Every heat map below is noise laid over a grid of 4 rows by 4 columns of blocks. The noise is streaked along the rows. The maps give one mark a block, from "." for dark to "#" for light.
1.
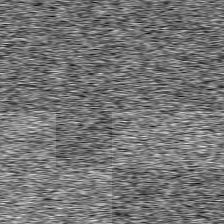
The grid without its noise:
. . . .
. . . .
# . # #
# # . .
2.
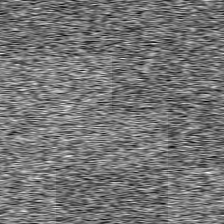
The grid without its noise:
. . . .
# # . .
# # # .
# . . #
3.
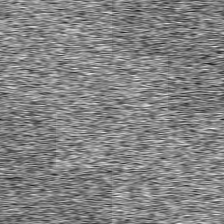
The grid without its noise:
# # . .
# # # .
. # # #
. . # #
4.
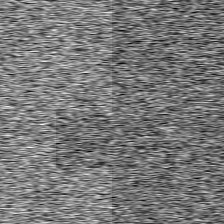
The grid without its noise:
# # . .
# # . .
# . . .
# # . .
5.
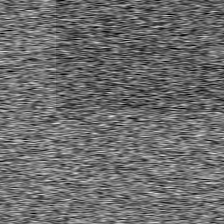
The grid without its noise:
# . . .
# . . .
# # # #
# # # #
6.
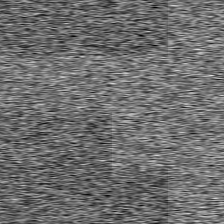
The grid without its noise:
. . . #
# # # #
. . # #
. . . #
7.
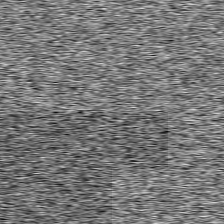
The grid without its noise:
# # # #
# # # #
. . . #
. . # #
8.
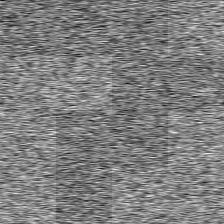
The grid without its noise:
. . . #
# # . .
# . . #
# . # #
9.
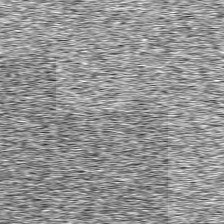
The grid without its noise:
# # # #
. # # #
. . . #
. . . #
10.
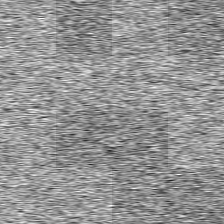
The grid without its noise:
# . # .
# # # #
# . . #
# # . .
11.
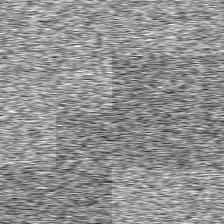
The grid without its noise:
# # # #
# # . .
# . . .
. . # #
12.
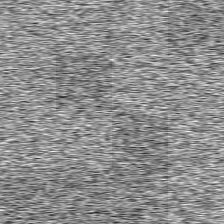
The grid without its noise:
# # # .
# . # #
# # . #
. . . #
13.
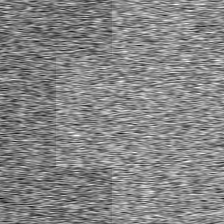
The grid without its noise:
. . # #
. # # #
. # # #
. . # #
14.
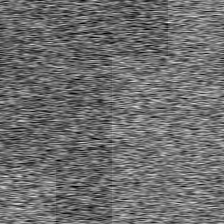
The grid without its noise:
. . . #
. . # #
. . # #
# . # #
